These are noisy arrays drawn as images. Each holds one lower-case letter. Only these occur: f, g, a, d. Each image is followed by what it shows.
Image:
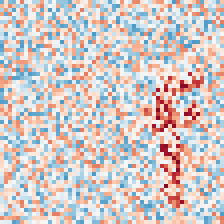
red f
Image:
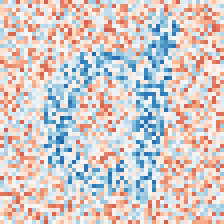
blue d
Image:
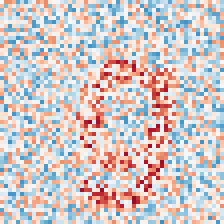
red g
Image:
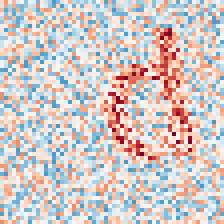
red d
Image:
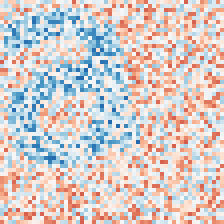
blue a
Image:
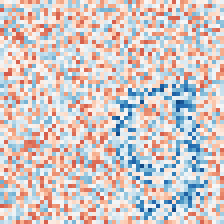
blue g
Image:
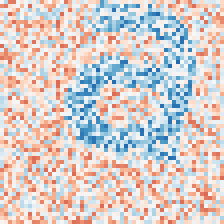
blue a
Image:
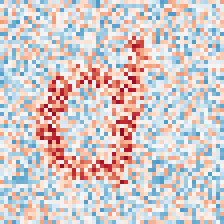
red d
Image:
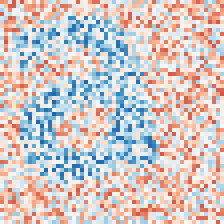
blue a
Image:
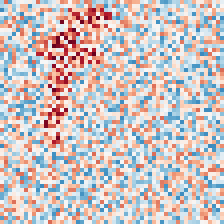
red f
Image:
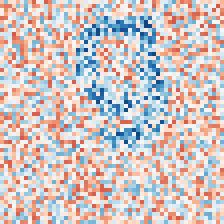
blue g
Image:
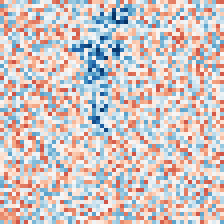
blue f
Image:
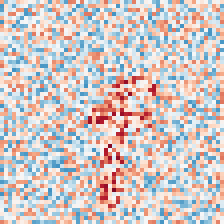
red f
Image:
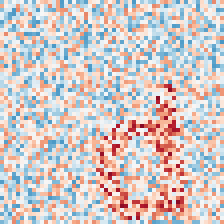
red d
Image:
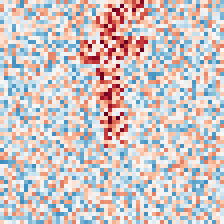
red f
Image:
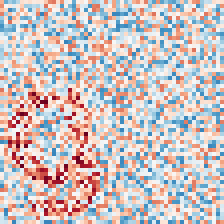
red g
